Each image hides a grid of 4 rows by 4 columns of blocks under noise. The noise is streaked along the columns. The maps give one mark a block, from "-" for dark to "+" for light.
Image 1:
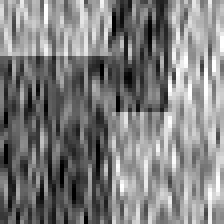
++-+
---+
--++
--++
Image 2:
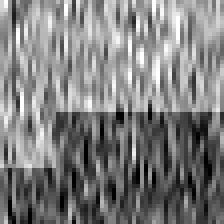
++++
++++
+---
----
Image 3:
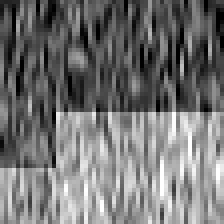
----
----
-+++
++++
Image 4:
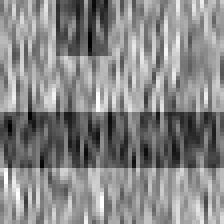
+-++
++++
----
++++
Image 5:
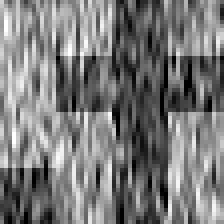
++-+
+---
++-+
-+-+
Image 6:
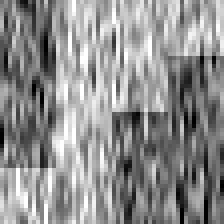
-+++
-++-
-+--
++--
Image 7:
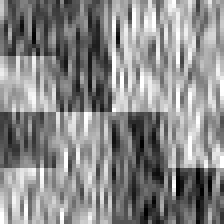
--++
+-++
-+-+
++--
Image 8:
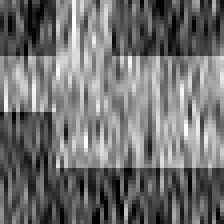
-+--
++++
-+++
----
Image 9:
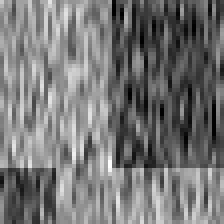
++--
++--
++--
-+++
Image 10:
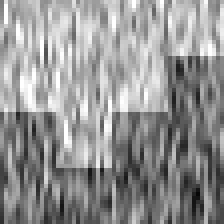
++++
+++-
-+--
----
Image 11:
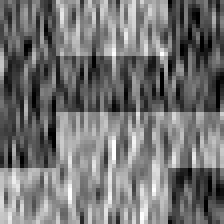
-++-
----
-+++
+++-
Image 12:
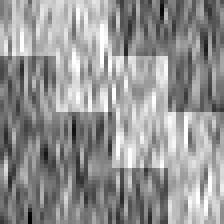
++--
-++-
--++
---+
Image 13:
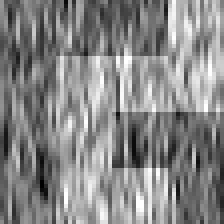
---+
-+++
-+--
-++-
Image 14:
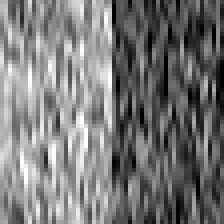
++--
++--
++--
++--
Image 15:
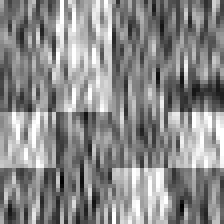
-+--
-+--
+--+
--+-
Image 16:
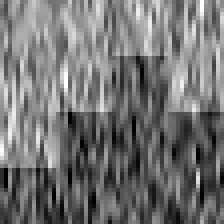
++++
++-+
+---
----
